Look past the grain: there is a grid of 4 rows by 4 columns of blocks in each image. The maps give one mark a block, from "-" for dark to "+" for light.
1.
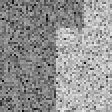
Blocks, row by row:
---+
--++
--++
--++
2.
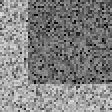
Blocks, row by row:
+---
+---
+---
++++
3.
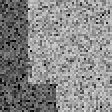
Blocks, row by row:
-+++
-+++
-+++
--++
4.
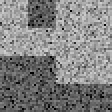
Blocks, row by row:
+-++
++++
--++
----
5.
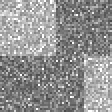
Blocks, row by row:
++--
++--
---+
---+
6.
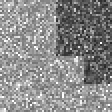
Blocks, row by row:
++--
++--
+++-
++++
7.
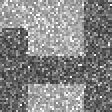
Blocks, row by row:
+++-
-++-
----
-++-
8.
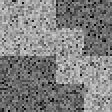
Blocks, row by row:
++--
+++-
--++
---+
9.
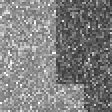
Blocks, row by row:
++--
++--
++--
+++-
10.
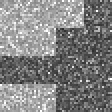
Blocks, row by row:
+++-
++--
----
++--
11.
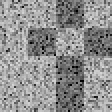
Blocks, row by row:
++-+
+-+-
++-+
++-+
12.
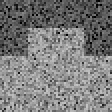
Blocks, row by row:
----
-++-
++++
++++
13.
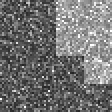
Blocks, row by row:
--++
--++
---+
----
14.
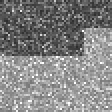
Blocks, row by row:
----
---+
++++
++++
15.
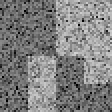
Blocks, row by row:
--++
--++
-+-+
-+--
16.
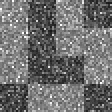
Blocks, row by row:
+-+-
+-++
+--+
-++-
